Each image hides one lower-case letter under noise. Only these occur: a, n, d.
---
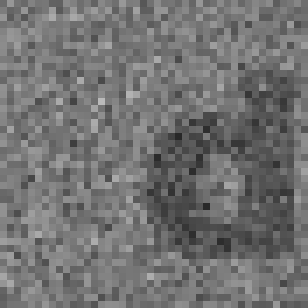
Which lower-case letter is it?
d
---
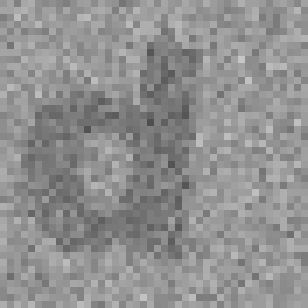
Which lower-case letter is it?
d
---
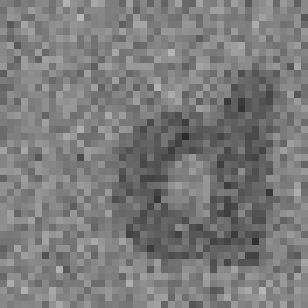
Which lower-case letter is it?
d
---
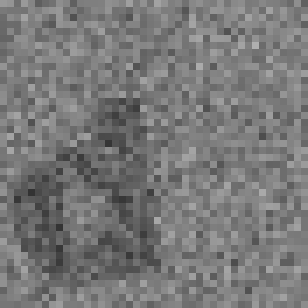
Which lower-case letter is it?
d
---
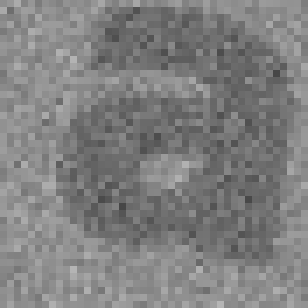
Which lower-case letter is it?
a
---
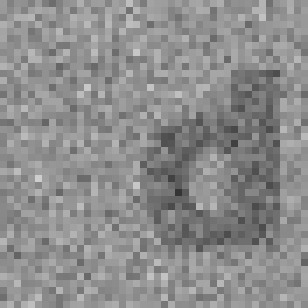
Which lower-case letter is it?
d
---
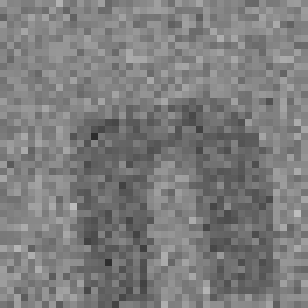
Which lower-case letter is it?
n
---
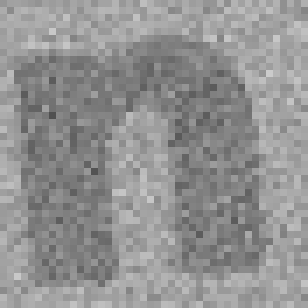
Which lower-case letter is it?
n
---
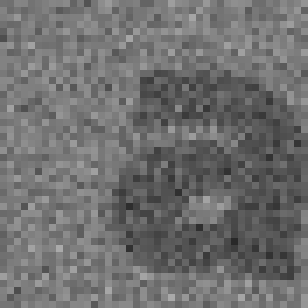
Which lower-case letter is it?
a
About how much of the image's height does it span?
two thirds
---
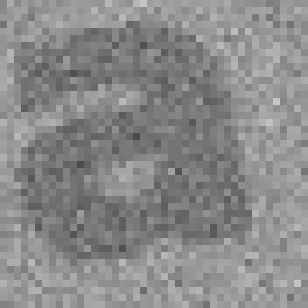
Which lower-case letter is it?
a
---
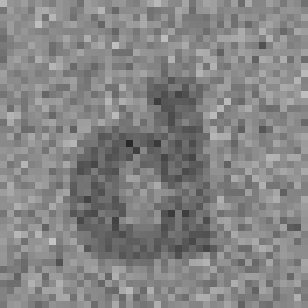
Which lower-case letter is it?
d
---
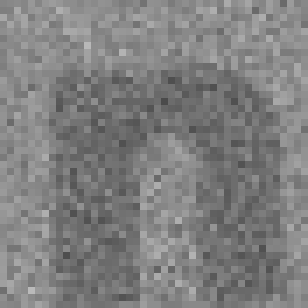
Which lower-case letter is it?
n
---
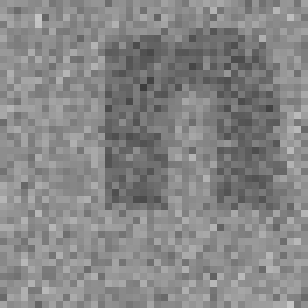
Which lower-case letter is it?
n
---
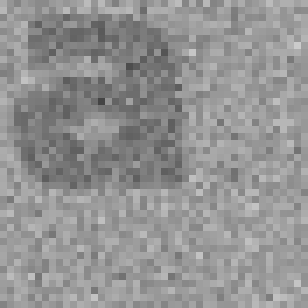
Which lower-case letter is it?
a
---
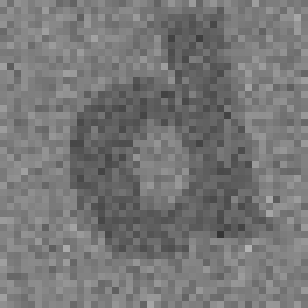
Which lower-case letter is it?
d
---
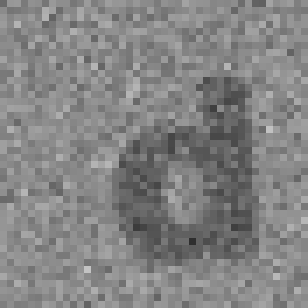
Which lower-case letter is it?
d
